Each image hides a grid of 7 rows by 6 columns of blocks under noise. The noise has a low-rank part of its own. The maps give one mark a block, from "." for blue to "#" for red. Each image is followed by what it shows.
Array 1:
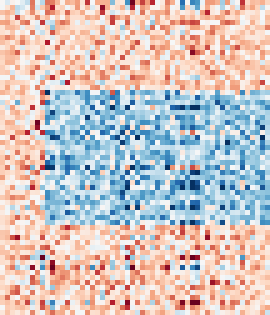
######
######
#.....
#.....
#.....
######
######
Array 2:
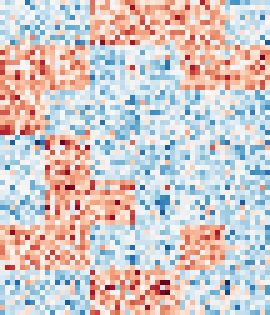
..###.
##..##
#.....
.#....
.##...
##..#.
..##..
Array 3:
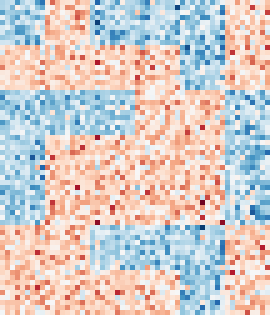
.#...#
####.#
...##.
.####.
.####.
##...#
####.#
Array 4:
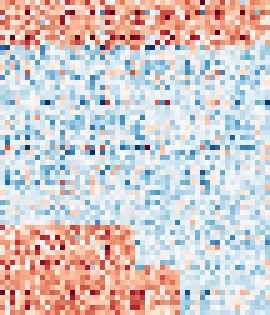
######
......
......
......
......
###...
####..
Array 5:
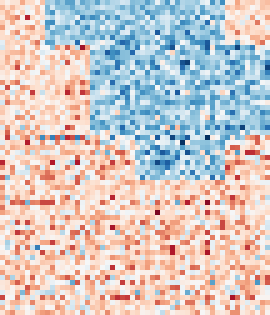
#....#
##....
##....
###..#
######
######
######
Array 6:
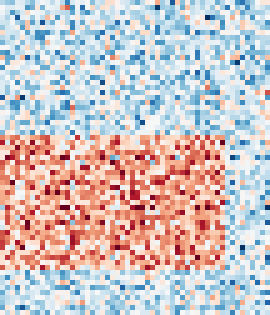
......
......
......
#####.
#####.
#####.
......
